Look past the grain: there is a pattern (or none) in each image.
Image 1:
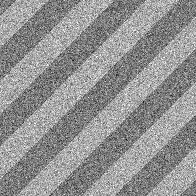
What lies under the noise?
diagonal stripes
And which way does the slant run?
bottom left to top right
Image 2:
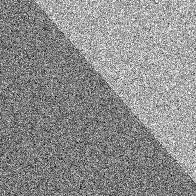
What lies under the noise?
a sharp edge
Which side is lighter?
top right
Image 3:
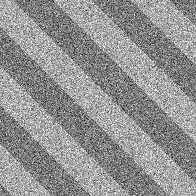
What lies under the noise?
diagonal stripes
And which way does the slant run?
top left to bottom right
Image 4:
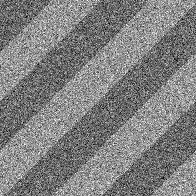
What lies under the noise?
diagonal stripes
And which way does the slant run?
bottom left to top right
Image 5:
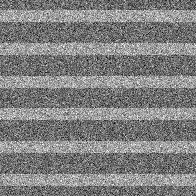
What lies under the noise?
horizontal stripes
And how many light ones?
6
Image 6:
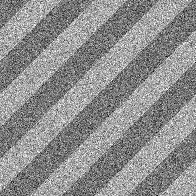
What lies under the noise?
diagonal stripes
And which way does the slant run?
bottom left to top right
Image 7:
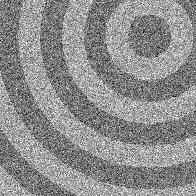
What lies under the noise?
rings round one point
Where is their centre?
top right
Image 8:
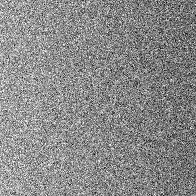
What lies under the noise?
a smooth slope
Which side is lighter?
left
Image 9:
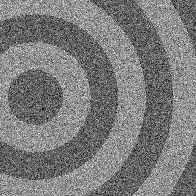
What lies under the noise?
rings round one point
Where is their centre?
middle left
